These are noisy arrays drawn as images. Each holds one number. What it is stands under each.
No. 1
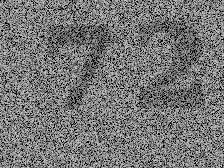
72
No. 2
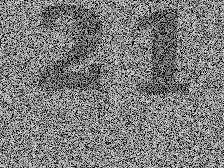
21
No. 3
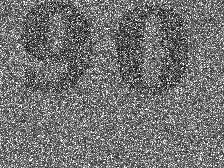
90
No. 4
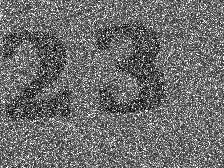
23
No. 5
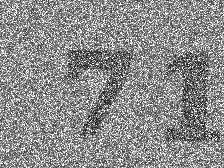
71
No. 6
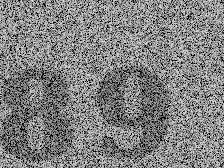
89
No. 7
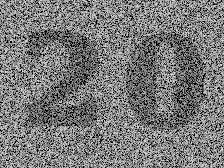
20
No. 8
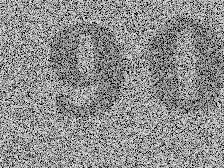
90
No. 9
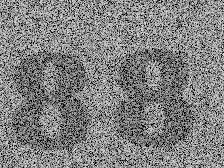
88
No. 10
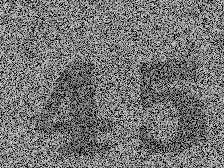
45
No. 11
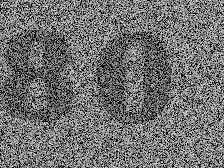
80
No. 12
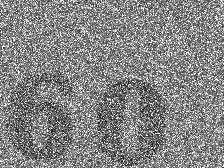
60
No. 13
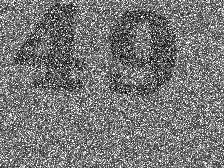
49
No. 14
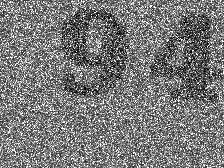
94
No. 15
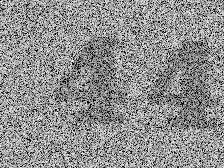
44
